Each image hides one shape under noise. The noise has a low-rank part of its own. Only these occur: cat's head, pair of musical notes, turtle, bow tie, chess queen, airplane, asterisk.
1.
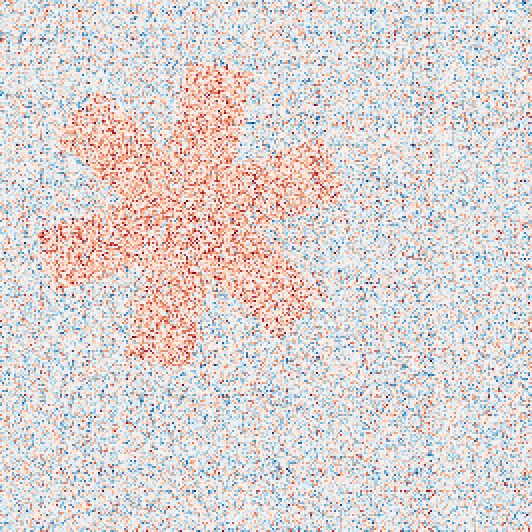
asterisk
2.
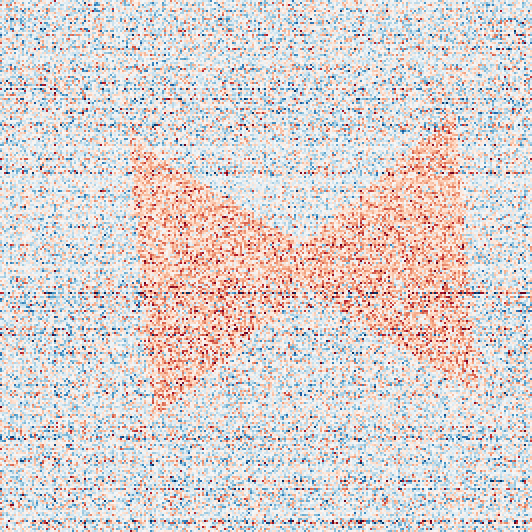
bow tie
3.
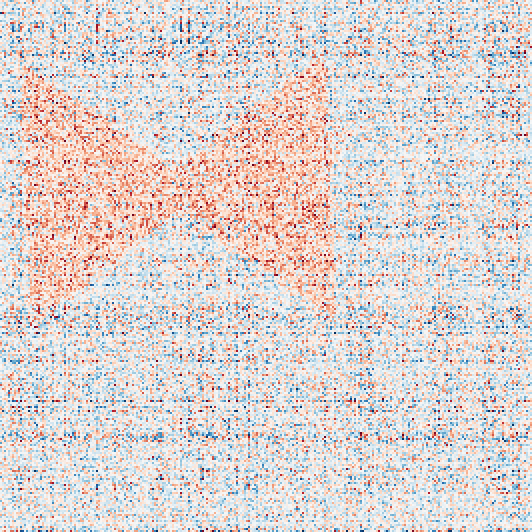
bow tie
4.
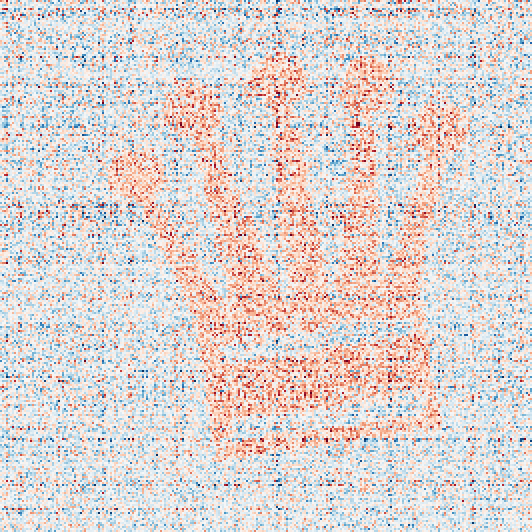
chess queen
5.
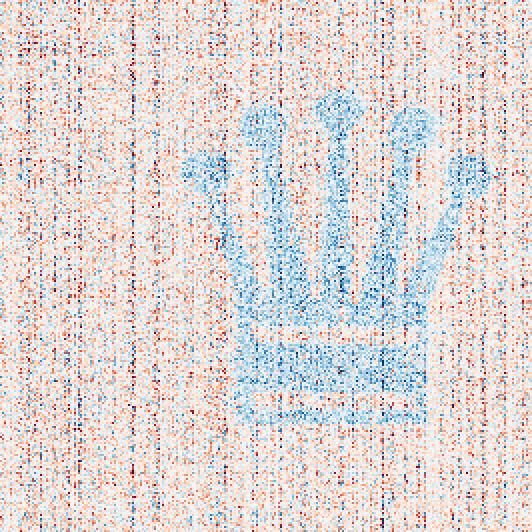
chess queen
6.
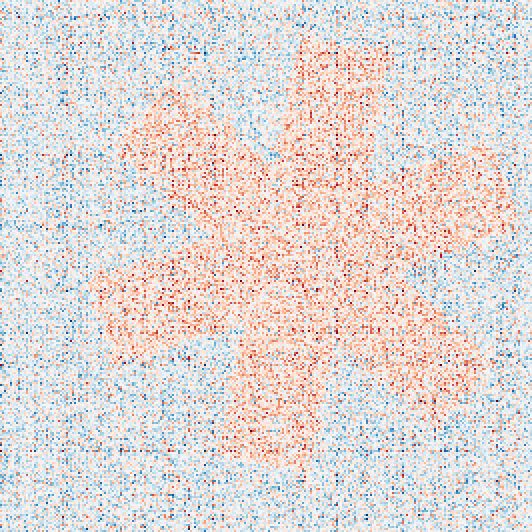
asterisk
